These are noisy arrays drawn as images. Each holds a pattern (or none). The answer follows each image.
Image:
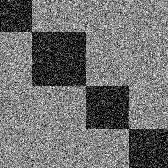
blocks along the diagonal
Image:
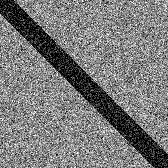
a diagonal band
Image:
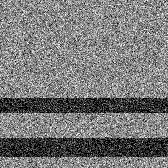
bands of rows
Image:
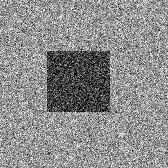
one block
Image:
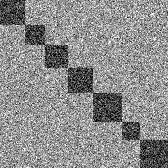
blocks along the diagonal
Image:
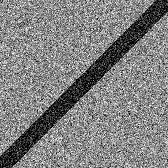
a diagonal band
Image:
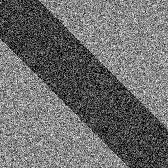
a diagonal band
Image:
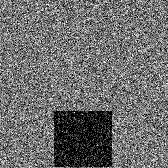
one block
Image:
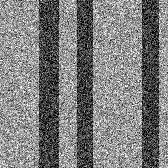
bands of columns
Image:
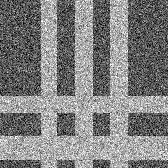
bands of rows crossing bands of columns
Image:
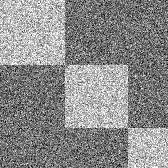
blocks along the diagonal
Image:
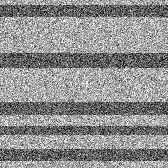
bands of rows
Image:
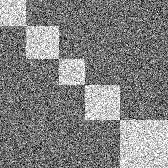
blocks along the diagonal
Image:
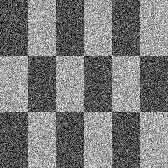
a checkerboard
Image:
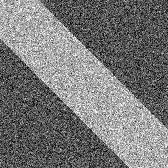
a diagonal band
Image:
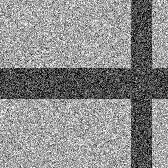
bands of rows crossing bands of columns
